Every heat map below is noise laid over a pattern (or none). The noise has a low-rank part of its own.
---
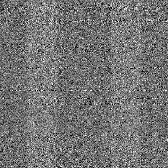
vertical stripes
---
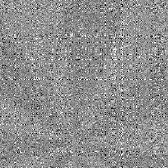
spokes from one point
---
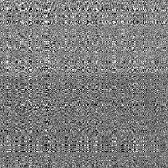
a sharp edge
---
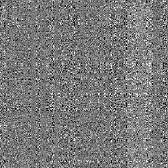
one vertical stripe
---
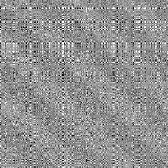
diagonal stripes
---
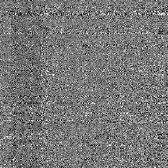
one vertical stripe
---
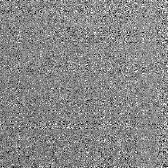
a smooth slope
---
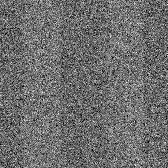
vertical stripes
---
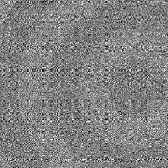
rings round one point
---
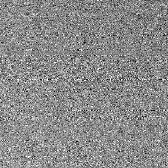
a smooth slope
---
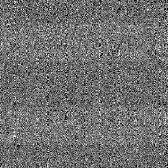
horizontal stripes
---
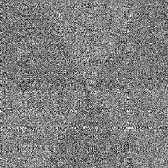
spokes from one point
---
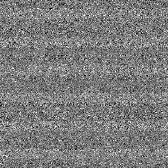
horizontal stripes
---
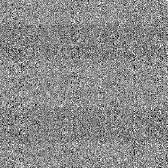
horizontal stripes
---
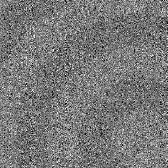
rings round one point
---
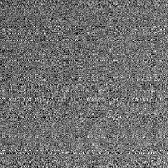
a smooth slope
